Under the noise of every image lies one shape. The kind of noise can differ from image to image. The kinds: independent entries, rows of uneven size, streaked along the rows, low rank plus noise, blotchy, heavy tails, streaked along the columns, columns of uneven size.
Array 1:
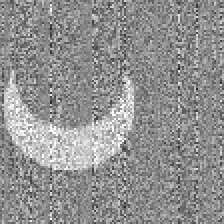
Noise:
columns of uneven size
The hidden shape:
crescent
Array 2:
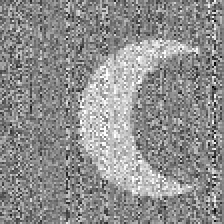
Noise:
columns of uneven size
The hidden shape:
crescent
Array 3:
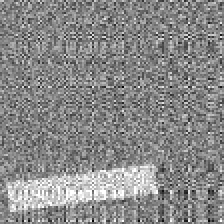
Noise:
low rank plus noise
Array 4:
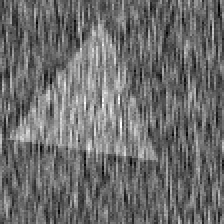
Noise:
streaked along the columns
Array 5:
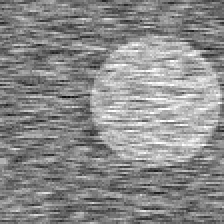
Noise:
streaked along the rows
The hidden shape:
disc
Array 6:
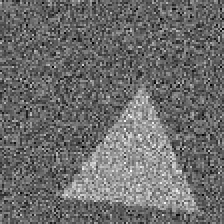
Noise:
low rank plus noise
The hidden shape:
triangle
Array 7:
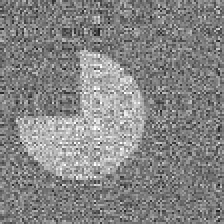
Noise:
low rank plus noise
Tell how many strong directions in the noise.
three or four
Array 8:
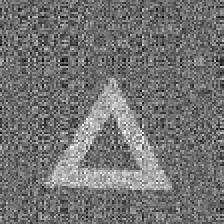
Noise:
low rank plus noise
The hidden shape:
triangle frame
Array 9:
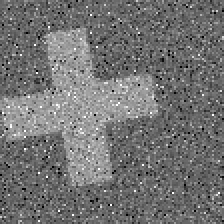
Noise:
heavy tails
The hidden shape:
cross
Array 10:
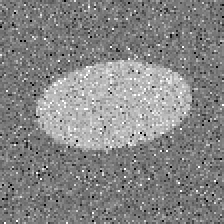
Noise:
heavy tails
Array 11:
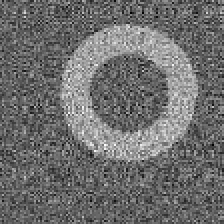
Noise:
low rank plus noise
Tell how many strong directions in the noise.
three or four
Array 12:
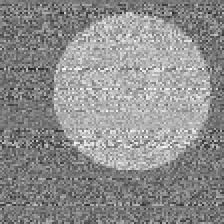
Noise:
rows of uneven size
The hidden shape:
disc
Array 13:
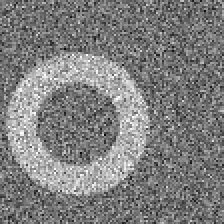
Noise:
independent entries
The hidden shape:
ring
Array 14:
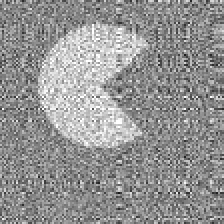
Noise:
low rank plus noise
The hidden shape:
disc with a wedge cut out
